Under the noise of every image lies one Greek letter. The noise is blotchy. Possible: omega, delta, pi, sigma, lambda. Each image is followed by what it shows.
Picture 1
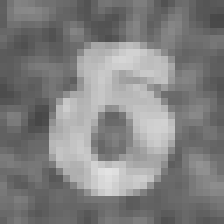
delta
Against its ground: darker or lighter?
lighter
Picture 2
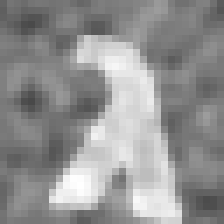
lambda
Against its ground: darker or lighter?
lighter
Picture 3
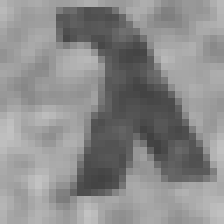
lambda
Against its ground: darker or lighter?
darker
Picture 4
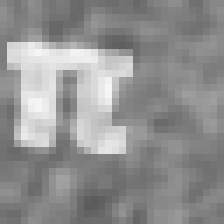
pi
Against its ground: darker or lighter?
lighter
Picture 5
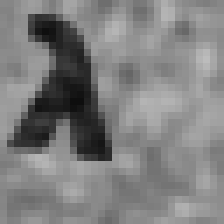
lambda
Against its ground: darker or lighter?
darker
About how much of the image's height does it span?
two thirds
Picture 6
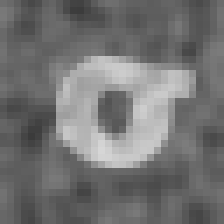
sigma
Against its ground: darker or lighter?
lighter
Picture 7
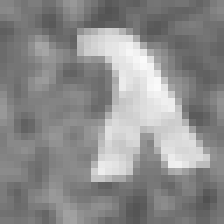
lambda
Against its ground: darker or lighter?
lighter
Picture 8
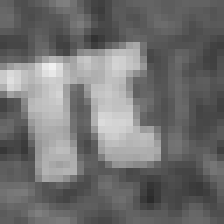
pi
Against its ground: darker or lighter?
lighter
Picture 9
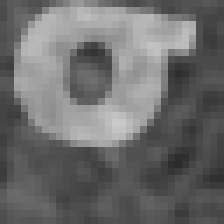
sigma
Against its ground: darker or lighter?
lighter
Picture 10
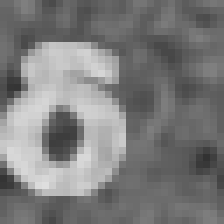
delta
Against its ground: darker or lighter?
lighter
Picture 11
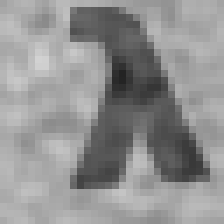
lambda
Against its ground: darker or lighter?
darker
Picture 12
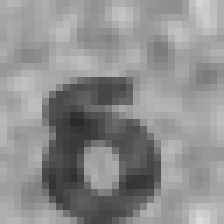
delta
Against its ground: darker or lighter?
darker
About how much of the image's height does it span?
two thirds
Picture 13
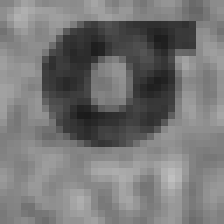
sigma
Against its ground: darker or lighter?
darker
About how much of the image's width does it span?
two thirds
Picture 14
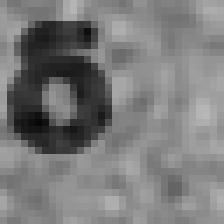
delta
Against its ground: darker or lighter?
darker
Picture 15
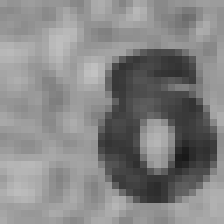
delta
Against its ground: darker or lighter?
darker
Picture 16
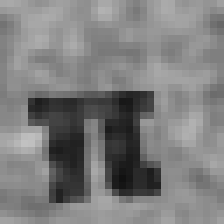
pi
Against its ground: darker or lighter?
darker
